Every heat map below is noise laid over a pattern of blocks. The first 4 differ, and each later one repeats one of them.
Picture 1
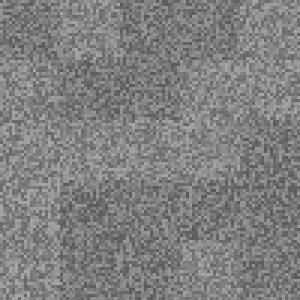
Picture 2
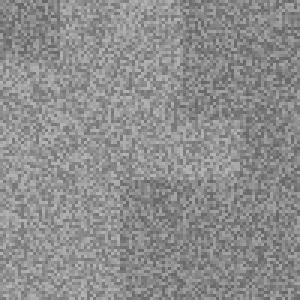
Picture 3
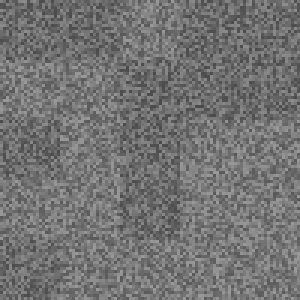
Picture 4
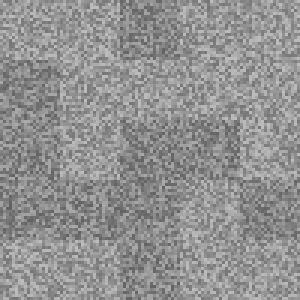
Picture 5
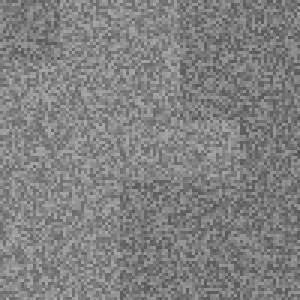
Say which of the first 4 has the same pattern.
2
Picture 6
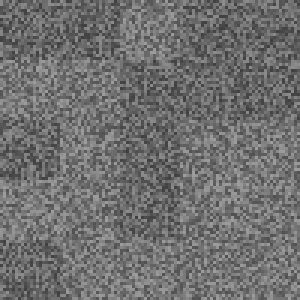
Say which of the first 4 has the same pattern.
3
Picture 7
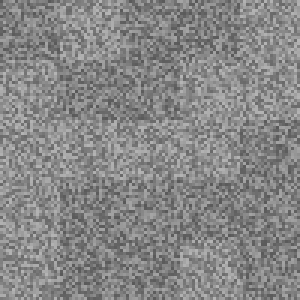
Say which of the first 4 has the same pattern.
1
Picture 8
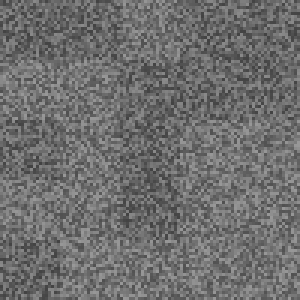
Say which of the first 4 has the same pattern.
3
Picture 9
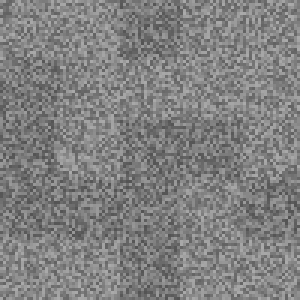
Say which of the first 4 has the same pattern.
4
